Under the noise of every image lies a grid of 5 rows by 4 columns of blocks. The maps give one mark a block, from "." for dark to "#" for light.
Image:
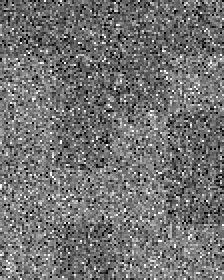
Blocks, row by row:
. . . .
# . . #
# . # .
# # # .
# . # #
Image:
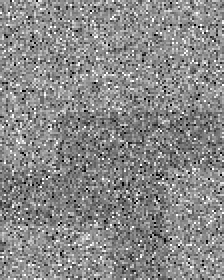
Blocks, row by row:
# # # #
# # # #
# . . .
. . . #
# # . #
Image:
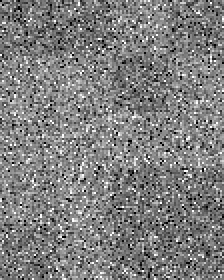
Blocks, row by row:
. . # .
# # . #
# # # #
# # . .
. # . .
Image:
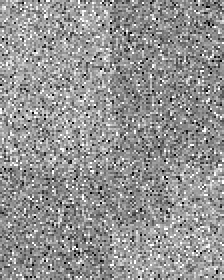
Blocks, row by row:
# # . .
# # . .
# # . .
. . . #
. . # #
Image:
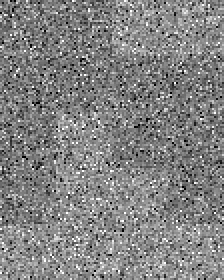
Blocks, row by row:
. . # #
. . . .
. # . .
. # # .
# # # #
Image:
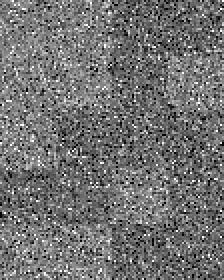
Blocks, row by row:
# # . .
# # . #
# . . .
. . # .
# # . .
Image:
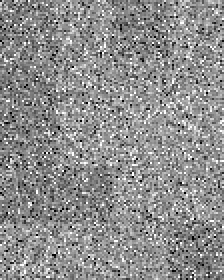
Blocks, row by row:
. # . #
. # # #
. # # #
. . # #
# # # .
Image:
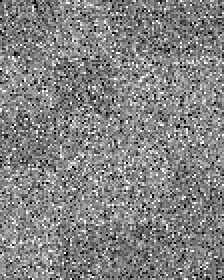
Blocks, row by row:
. # . .
# . # #
. # # #
# # # .
# . . .
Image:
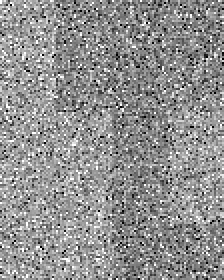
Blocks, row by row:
# . . .
# . . .
# # . #
# # . #
# # . .
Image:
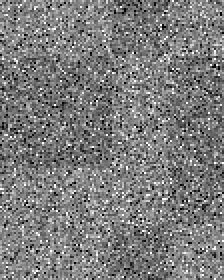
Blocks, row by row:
# # . #
. . # .
. . # .
# # # .
# # . #
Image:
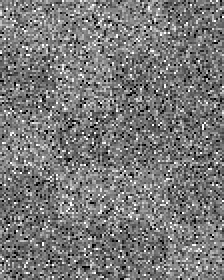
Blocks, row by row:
# # # .
. # . .
# . . .
. # # .
. . . #
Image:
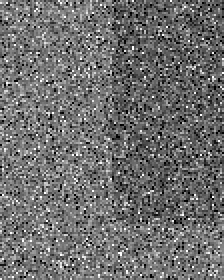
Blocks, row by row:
# # . .
# # . .
# # . .
# # . .
# # # #
